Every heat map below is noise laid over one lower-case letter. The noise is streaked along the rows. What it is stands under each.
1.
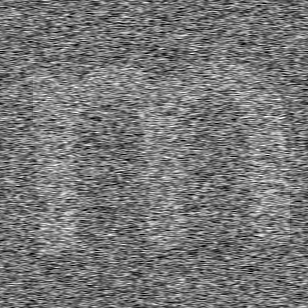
light m
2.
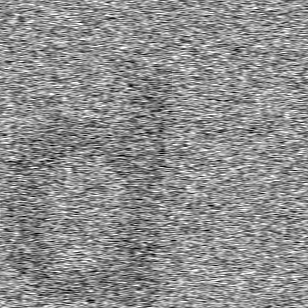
dark d
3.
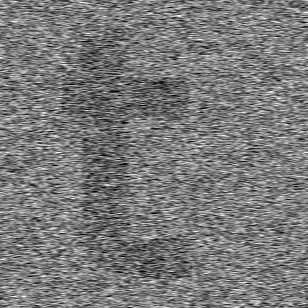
dark t
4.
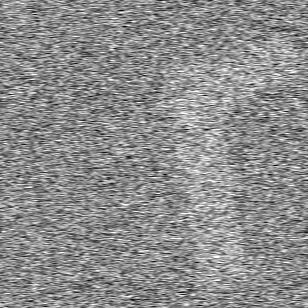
light r
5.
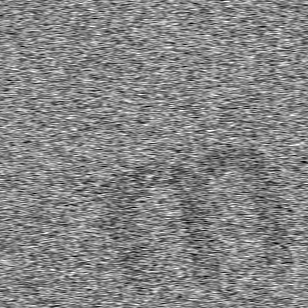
dark m
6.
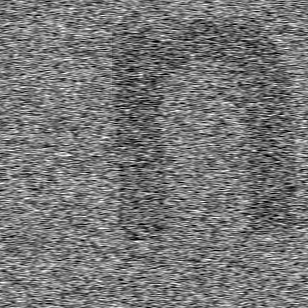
dark n
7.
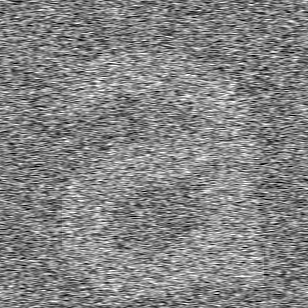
light a
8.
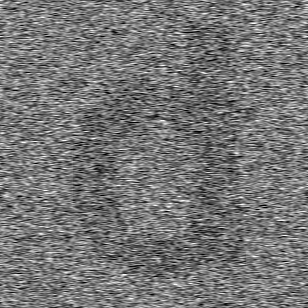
dark d
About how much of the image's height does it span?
nearly all
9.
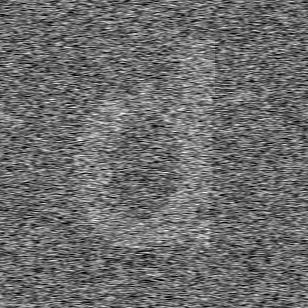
light d
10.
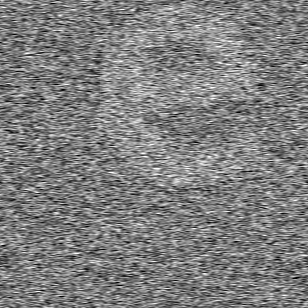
light e
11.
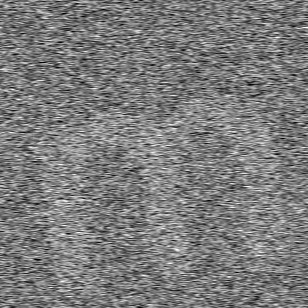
light m
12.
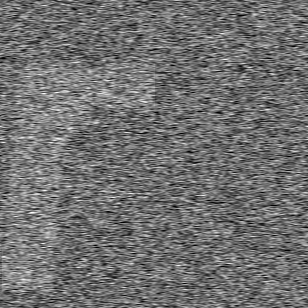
light r
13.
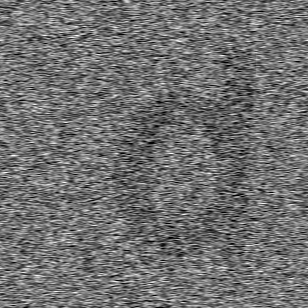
dark d
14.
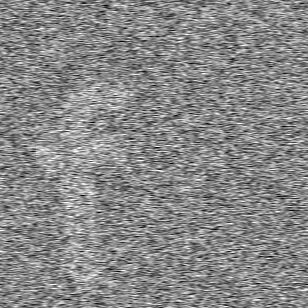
light f
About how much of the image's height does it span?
two thirds
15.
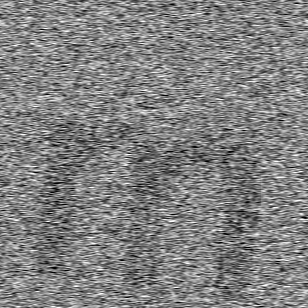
dark m
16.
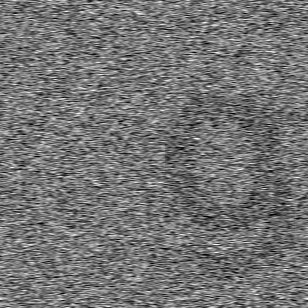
dark g
